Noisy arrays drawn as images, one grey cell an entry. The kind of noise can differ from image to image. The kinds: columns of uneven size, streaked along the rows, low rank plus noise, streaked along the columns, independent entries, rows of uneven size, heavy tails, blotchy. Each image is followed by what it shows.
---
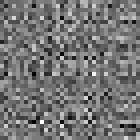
low rank plus noise
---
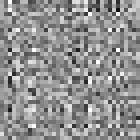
low rank plus noise
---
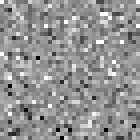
heavy tails
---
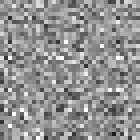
low rank plus noise
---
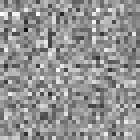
low rank plus noise
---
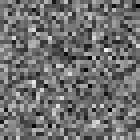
independent entries
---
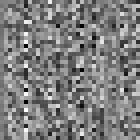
columns of uneven size
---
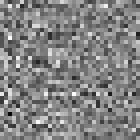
low rank plus noise
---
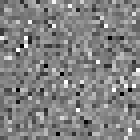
heavy tails
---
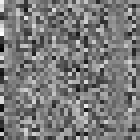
columns of uneven size
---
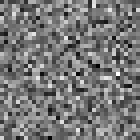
independent entries
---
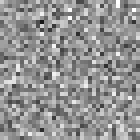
independent entries
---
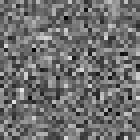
low rank plus noise
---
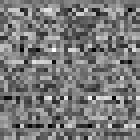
rows of uneven size
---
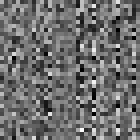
columns of uneven size
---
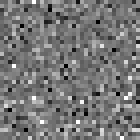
heavy tails
